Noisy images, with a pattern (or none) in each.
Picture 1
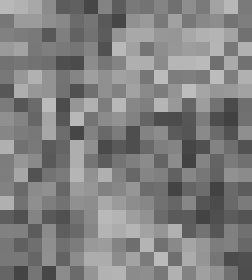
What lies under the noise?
spokes from one point
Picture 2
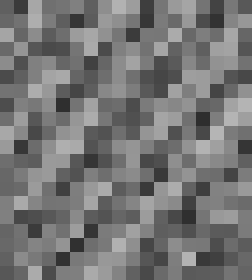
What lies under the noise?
diagonal stripes
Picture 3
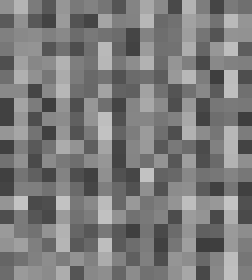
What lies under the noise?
vertical stripes
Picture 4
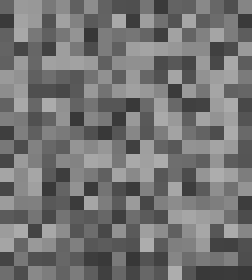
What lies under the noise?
only noise
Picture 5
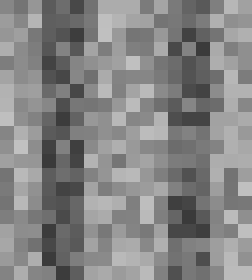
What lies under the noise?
vertical stripes
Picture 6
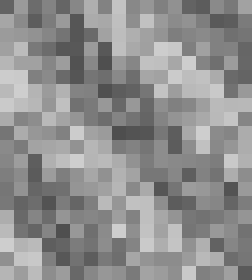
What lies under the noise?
diagonal stripes
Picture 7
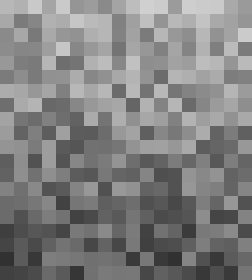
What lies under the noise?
a smooth slope
